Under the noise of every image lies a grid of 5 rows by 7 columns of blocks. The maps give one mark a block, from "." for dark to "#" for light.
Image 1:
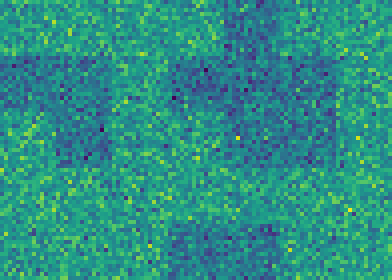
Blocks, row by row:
####.##
..#...#
#.##..#
#######
###..##
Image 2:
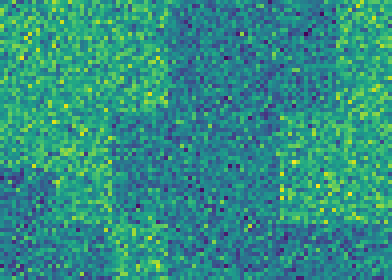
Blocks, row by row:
###...#
###...#
##...##
.#...##
..#....
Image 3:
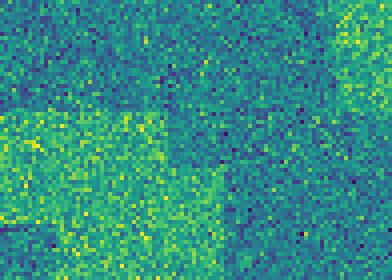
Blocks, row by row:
......#
......#
###....
####...
.###...
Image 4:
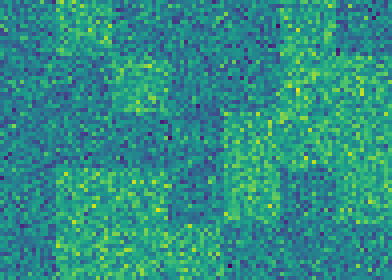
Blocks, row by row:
.#...#.
..#..##
....###
.##.#.#
.###...
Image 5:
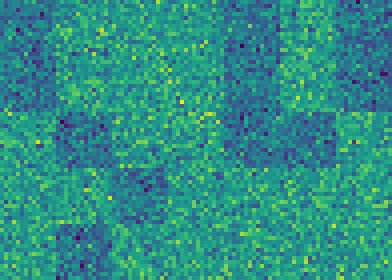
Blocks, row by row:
.###.#.
.###.#.
#.##..#
##.####
#.#####
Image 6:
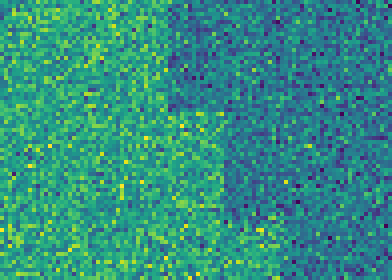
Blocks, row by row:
###....
###....
####...
####...
#####..
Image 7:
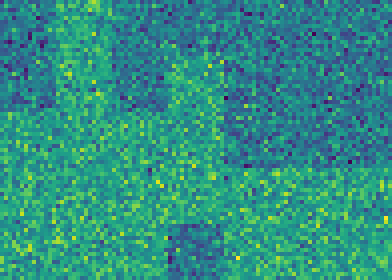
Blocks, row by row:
.#.....
.#.#...
####...
#######
###.###
